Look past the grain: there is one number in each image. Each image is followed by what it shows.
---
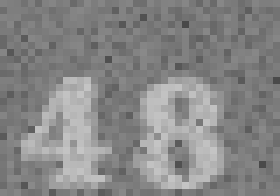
48
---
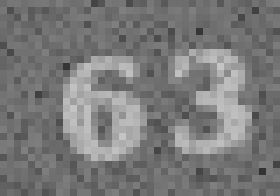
63
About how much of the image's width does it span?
two thirds
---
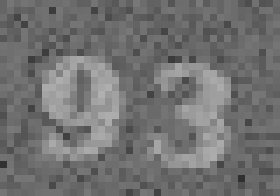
93
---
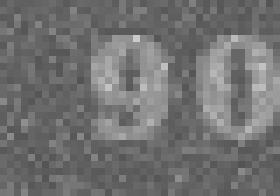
90
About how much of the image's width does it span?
two thirds
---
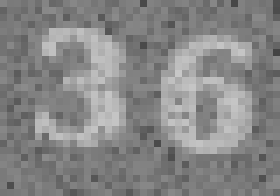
36
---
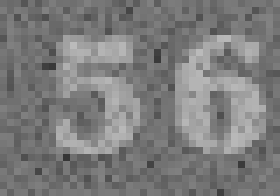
56
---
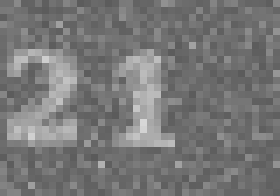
21
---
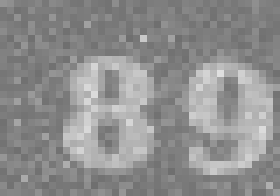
89
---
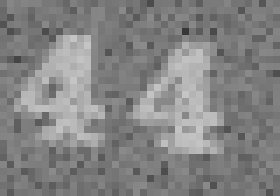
44
